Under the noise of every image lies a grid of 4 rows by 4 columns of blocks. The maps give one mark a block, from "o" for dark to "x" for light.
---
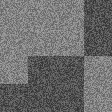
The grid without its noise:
xxxo
xxxo
xoox
ooox
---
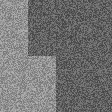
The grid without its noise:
xooo
xooo
xxoo
xxoo
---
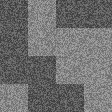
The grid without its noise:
oxoo
oxxx
ooxx
xoox
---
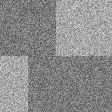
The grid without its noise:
ooxx
ooxx
xooo
xooo
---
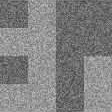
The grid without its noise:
oxoo
xxoo
oxox
xxox
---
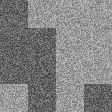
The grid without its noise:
oxxx
ooxx
ooxx
xoxo
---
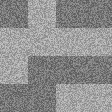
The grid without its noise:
oxoo
xxxx
xooo
ooxx
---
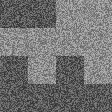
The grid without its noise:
ooxx
xxxx
oxox
oooo
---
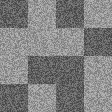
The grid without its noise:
oxox
xxxo
xoox
oxox
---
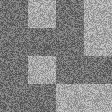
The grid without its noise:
oxox
ooox
oxoo
ooxx
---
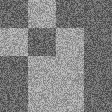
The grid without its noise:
oxoo
xoxo
oxxo
oxxo
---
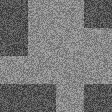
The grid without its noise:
oxxo
oxxx
xxxx
ooxo
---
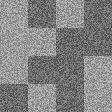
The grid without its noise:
xoxo
xxoo
xoox
oxox
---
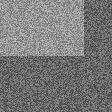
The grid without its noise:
xxxo
xxxo
oooo
oooo
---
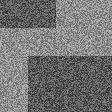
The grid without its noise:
ooxx
xxxx
xooo
xooo
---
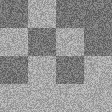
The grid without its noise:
oxoo
xoxo
oxox
xxxx
